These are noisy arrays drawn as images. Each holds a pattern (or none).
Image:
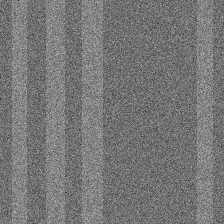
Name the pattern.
bands of columns
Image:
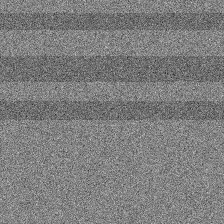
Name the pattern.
bands of rows
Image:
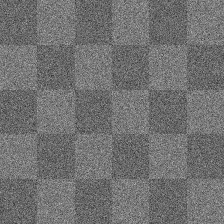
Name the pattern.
a checkerboard
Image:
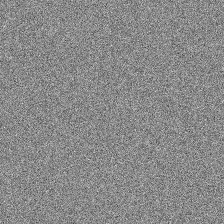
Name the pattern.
only noise
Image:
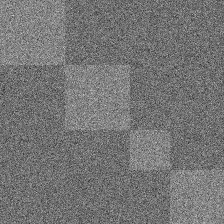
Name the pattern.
blocks along the diagonal
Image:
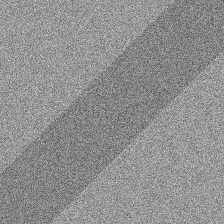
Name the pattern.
a diagonal band
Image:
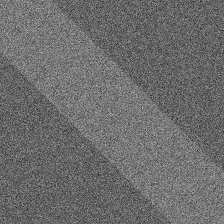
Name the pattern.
a diagonal band
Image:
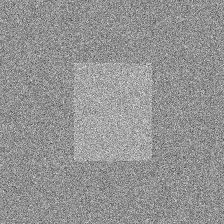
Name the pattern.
one block
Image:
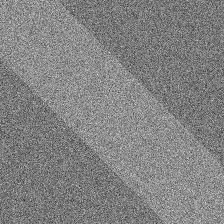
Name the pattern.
a diagonal band
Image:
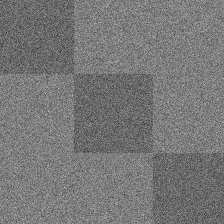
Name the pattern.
blocks along the diagonal
